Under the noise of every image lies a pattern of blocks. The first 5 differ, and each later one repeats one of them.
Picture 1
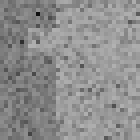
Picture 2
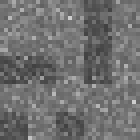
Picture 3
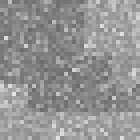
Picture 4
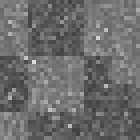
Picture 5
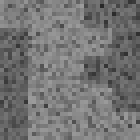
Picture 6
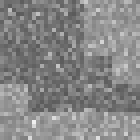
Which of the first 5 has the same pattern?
3
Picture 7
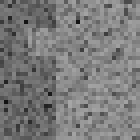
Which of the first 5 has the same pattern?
1
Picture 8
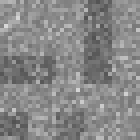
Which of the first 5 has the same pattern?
2
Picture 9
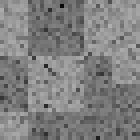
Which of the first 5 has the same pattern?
4
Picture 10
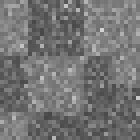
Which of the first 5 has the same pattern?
4
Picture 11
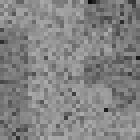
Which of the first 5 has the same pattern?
5
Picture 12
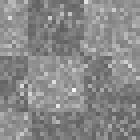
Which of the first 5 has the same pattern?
4
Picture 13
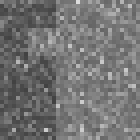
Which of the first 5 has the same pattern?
1
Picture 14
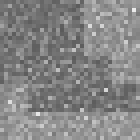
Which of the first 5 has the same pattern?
3
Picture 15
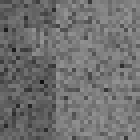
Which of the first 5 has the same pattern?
1
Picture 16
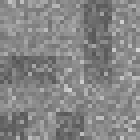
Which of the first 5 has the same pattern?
2
